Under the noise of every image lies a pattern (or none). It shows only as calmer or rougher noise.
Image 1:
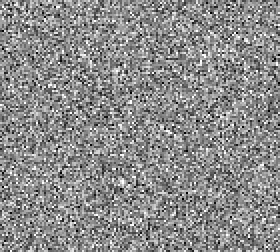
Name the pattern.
only noise
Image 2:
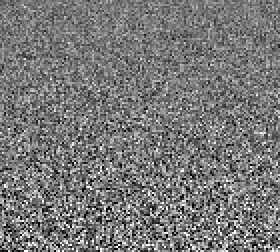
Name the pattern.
a smooth slope
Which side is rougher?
bottom
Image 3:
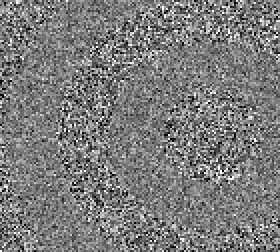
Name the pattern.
rings round one point
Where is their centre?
middle right
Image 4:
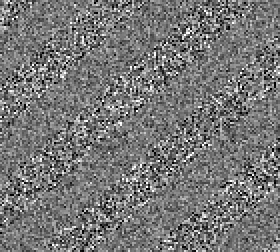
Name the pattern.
diagonal stripes
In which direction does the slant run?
bottom left to top right
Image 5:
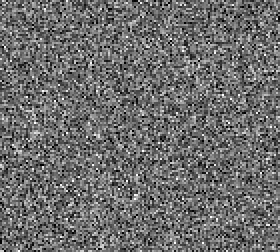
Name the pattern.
only noise
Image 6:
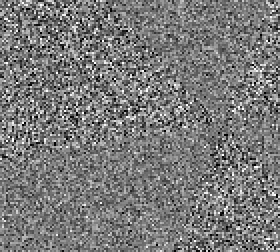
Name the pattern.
spokes from one point
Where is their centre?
middle right
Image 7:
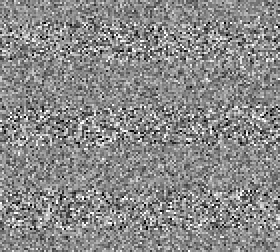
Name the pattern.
horizontal stripes
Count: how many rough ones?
3
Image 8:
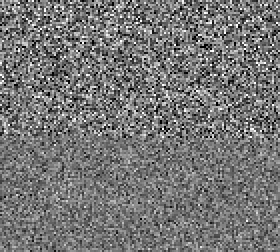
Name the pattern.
a sharp edge
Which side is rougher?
top
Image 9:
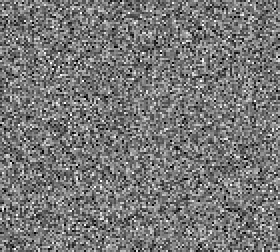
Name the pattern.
only noise
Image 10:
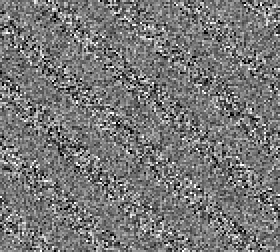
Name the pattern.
diagonal stripes
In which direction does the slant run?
top left to bottom right
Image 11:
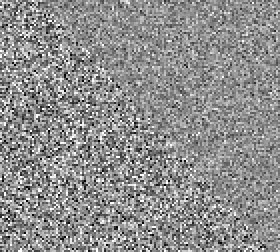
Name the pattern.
a sharp edge
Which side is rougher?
bottom left
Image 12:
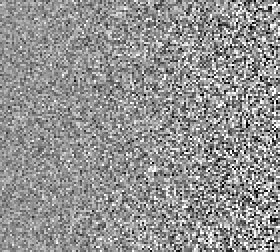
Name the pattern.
a smooth slope
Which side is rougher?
right
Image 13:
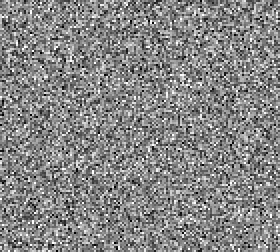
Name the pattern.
only noise
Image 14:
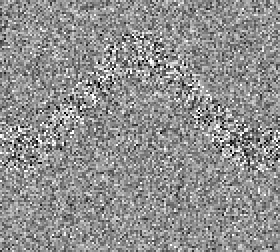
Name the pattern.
a wavy band
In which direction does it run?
left to right
